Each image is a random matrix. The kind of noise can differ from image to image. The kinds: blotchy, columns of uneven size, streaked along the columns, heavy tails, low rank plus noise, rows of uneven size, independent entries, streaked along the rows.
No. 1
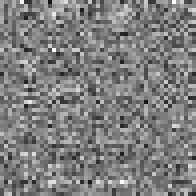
low rank plus noise
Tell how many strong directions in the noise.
three or four
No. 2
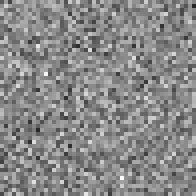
independent entries
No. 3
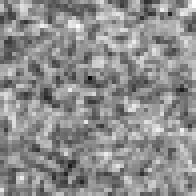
blotchy
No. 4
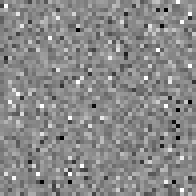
heavy tails
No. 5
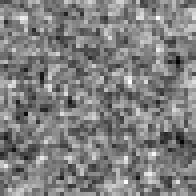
blotchy
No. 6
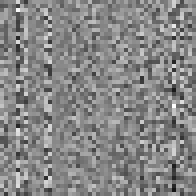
columns of uneven size
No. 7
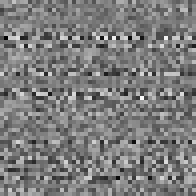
rows of uneven size
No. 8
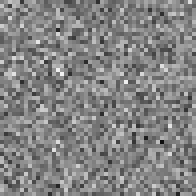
independent entries
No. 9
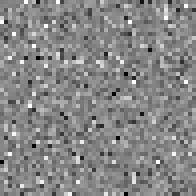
heavy tails
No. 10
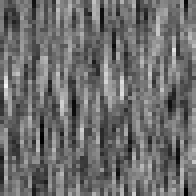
streaked along the columns
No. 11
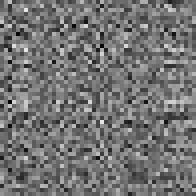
low rank plus noise
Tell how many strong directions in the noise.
three or four
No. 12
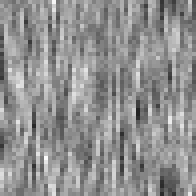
streaked along the columns
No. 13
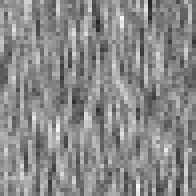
streaked along the columns
